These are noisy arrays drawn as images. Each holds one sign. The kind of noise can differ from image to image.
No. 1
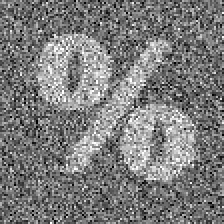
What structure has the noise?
low rank plus noise
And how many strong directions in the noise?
two
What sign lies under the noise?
percent sign
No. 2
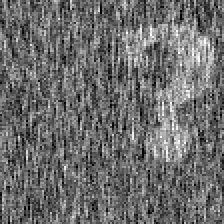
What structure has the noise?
streaked along the columns
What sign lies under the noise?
question mark
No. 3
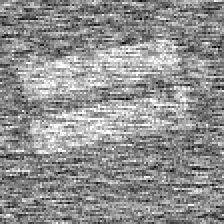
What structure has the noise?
streaked along the rows
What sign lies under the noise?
equals sign
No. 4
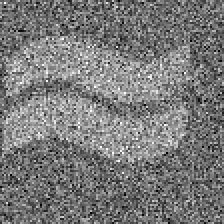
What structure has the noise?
independent entries
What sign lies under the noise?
approximately sign
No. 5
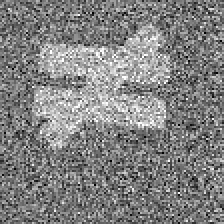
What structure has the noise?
low rank plus noise
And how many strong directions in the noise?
five to eight
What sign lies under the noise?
not-equal sign
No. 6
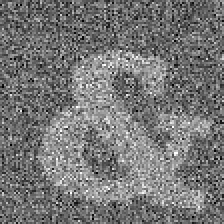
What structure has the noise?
low rank plus noise
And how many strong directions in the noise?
five to eight
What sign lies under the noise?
ampersand
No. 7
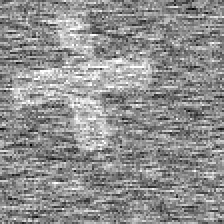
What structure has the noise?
streaked along the rows
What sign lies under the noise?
plus sign
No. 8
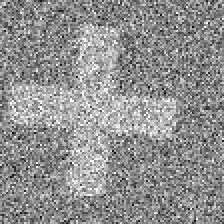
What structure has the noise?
independent entries
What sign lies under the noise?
plus sign
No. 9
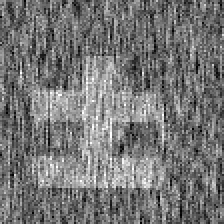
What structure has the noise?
streaked along the columns
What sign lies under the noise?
plus-minus sign
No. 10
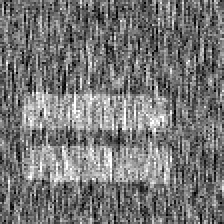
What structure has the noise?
streaked along the columns
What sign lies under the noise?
equals sign
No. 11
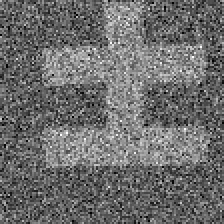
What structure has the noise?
independent entries
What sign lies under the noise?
plus-minus sign
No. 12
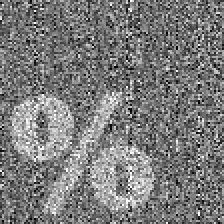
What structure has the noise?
columns of uneven size
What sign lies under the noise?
percent sign
